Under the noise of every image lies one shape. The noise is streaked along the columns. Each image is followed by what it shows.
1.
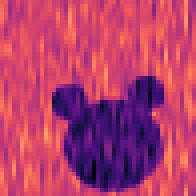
bear's head
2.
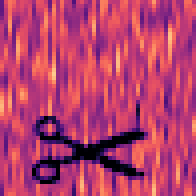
pair of scissors
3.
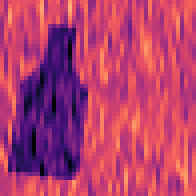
bottle
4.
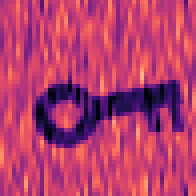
key
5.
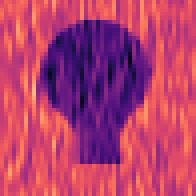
light bulb
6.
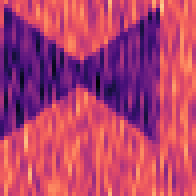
bow tie
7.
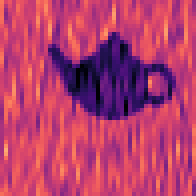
teapot
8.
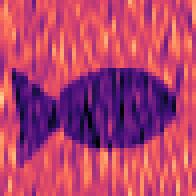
fish
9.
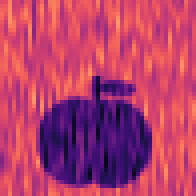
apple
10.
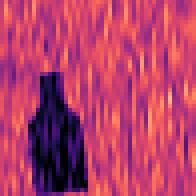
bottle
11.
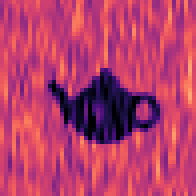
teapot
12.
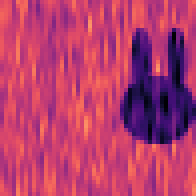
rabbit's head
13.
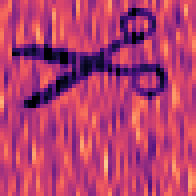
pair of scissors
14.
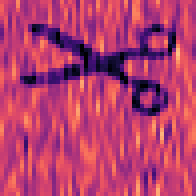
pair of scissors
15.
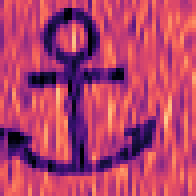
anchor
